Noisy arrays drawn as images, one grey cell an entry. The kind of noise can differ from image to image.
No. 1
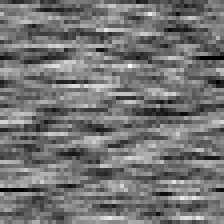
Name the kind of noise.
streaked along the rows
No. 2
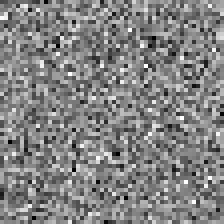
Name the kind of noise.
independent entries
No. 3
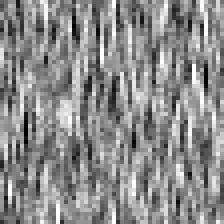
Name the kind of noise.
streaked along the columns
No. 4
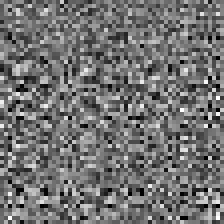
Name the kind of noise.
low rank plus noise
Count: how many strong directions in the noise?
three or four
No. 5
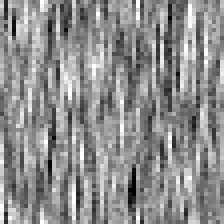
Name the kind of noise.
streaked along the columns
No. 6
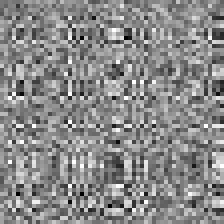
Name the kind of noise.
low rank plus noise
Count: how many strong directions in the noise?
one
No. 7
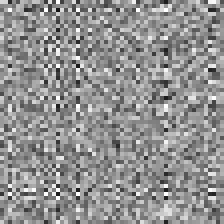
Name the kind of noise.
low rank plus noise
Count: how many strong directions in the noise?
one
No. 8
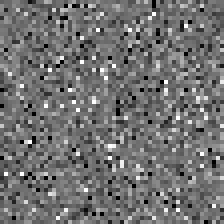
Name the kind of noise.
heavy tails
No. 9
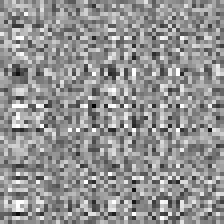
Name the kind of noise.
low rank plus noise
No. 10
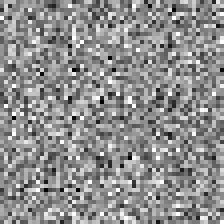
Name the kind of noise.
low rank plus noise
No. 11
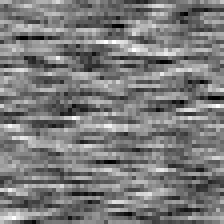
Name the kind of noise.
streaked along the rows
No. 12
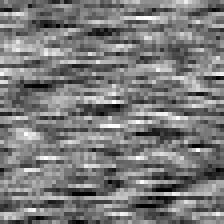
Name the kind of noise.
streaked along the rows
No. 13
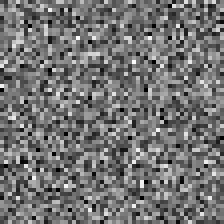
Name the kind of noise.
independent entries
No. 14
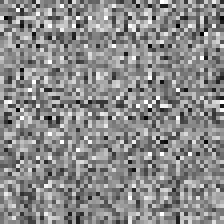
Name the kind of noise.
low rank plus noise
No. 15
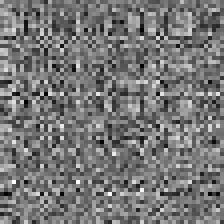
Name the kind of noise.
low rank plus noise
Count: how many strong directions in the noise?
two
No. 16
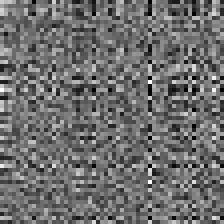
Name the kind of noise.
low rank plus noise
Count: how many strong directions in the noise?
one
